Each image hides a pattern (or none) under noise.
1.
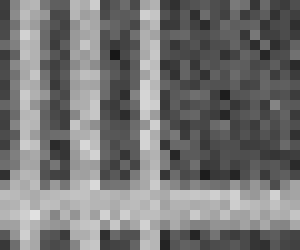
bands of rows crossing bands of columns
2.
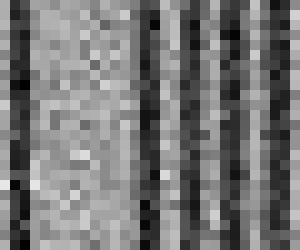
bands of columns
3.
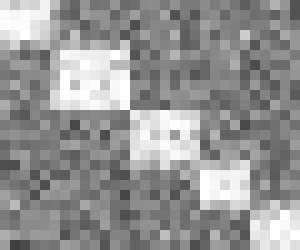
blocks along the diagonal
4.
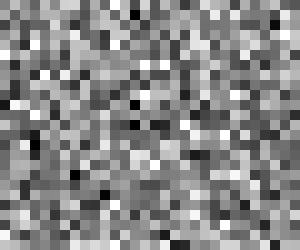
only noise
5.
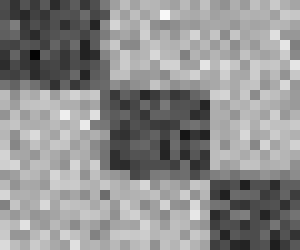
blocks along the diagonal
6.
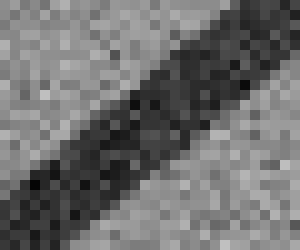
a diagonal band
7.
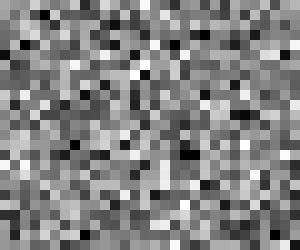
only noise
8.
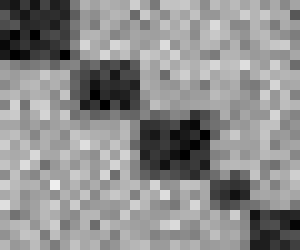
blocks along the diagonal
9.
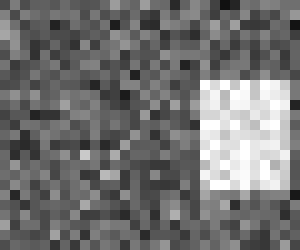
one block
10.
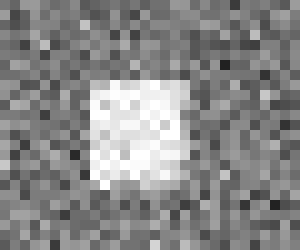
one block
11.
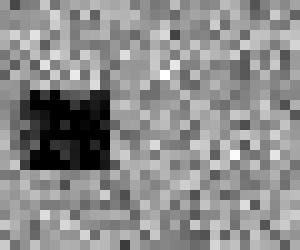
one block
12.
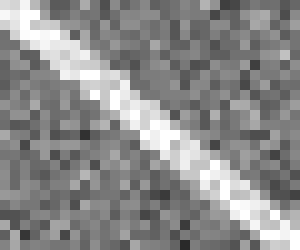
a diagonal band
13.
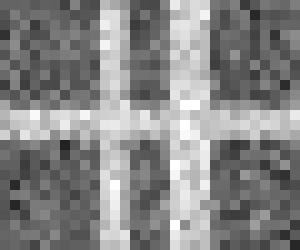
bands of rows crossing bands of columns
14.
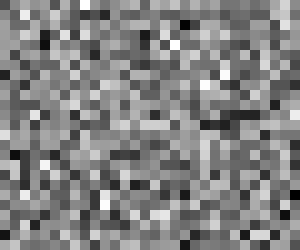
only noise
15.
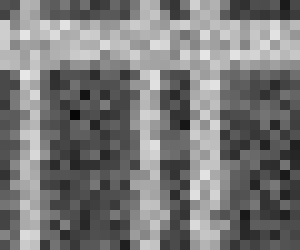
bands of rows crossing bands of columns
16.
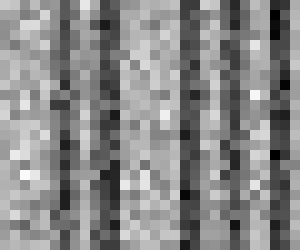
bands of columns
